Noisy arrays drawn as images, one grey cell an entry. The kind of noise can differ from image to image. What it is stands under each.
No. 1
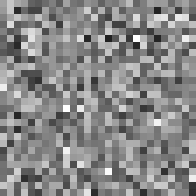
low rank plus noise
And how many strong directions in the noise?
five to eight
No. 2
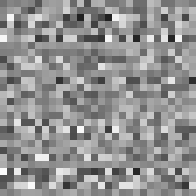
rows of uneven size
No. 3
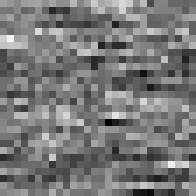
streaked along the rows
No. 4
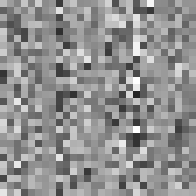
columns of uneven size
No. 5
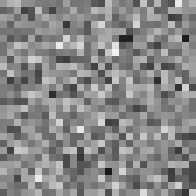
independent entries
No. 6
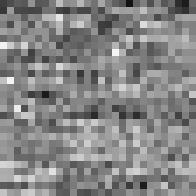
streaked along the rows
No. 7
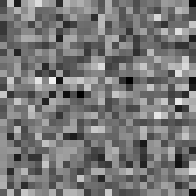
low rank plus noise
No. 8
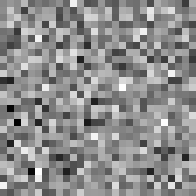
low rank plus noise
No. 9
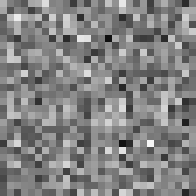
low rank plus noise
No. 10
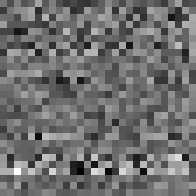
rows of uneven size
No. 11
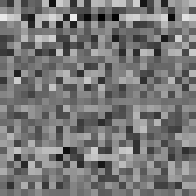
rows of uneven size
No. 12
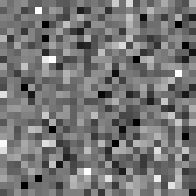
heavy tails
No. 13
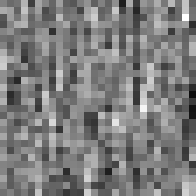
streaked along the columns
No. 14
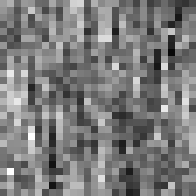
streaked along the columns
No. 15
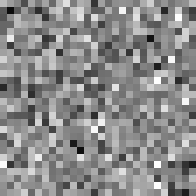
independent entries
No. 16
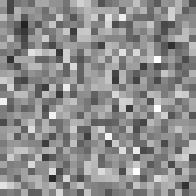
independent entries
